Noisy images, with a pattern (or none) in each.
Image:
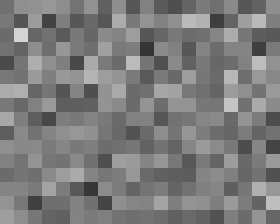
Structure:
only noise
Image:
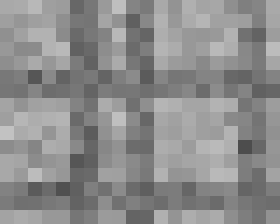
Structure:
bands of rows crossing bands of columns
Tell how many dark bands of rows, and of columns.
2 and 3
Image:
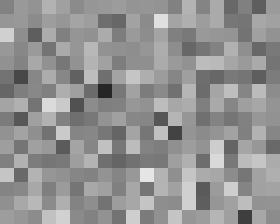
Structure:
only noise
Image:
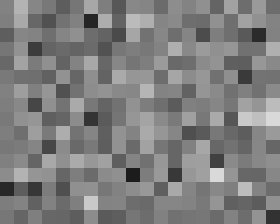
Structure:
only noise
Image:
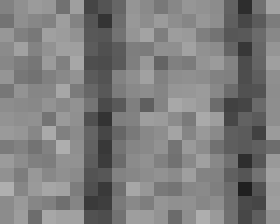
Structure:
bands of columns
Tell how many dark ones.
2
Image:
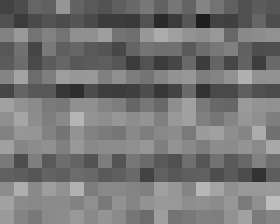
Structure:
bands of rows
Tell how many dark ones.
4
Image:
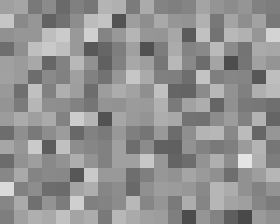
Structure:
only noise
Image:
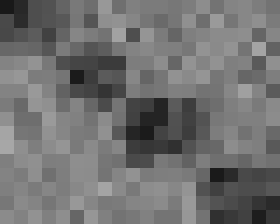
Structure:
blocks along the diagonal
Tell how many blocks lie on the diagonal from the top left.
4
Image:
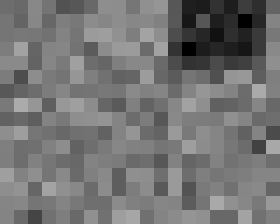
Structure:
one block
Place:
top right
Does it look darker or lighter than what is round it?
darker
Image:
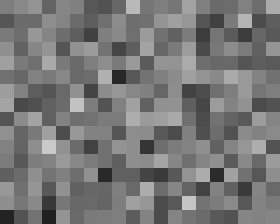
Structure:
only noise
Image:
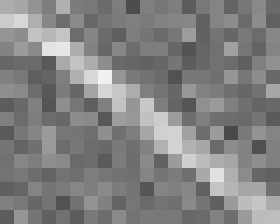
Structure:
a diagonal band
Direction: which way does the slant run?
top left to bottom right
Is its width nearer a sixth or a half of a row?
a sixth
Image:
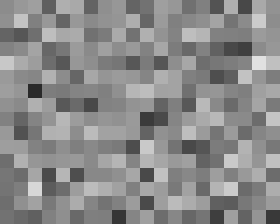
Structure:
only noise
